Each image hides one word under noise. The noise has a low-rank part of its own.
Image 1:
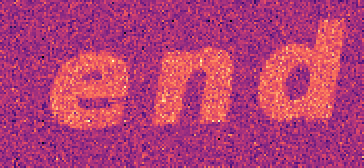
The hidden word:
end
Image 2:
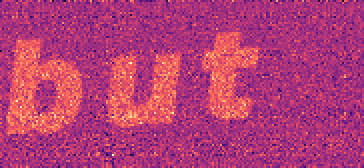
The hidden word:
but
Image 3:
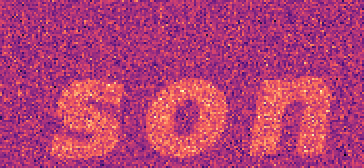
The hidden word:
son
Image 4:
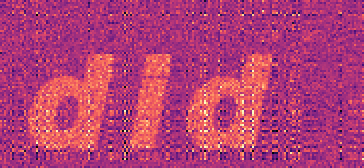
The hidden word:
did
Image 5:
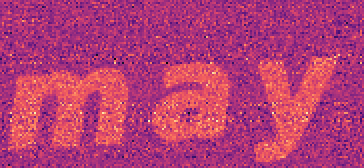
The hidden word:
may
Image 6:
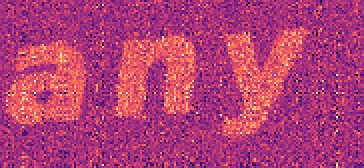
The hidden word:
any
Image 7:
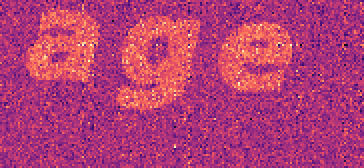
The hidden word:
age
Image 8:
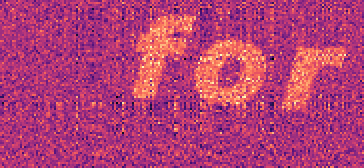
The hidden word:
for
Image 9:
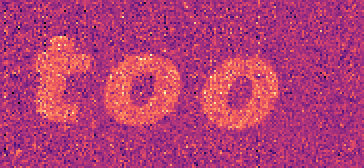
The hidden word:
too
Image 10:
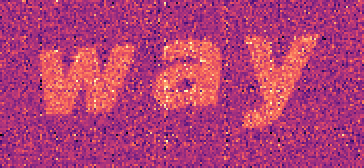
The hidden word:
way
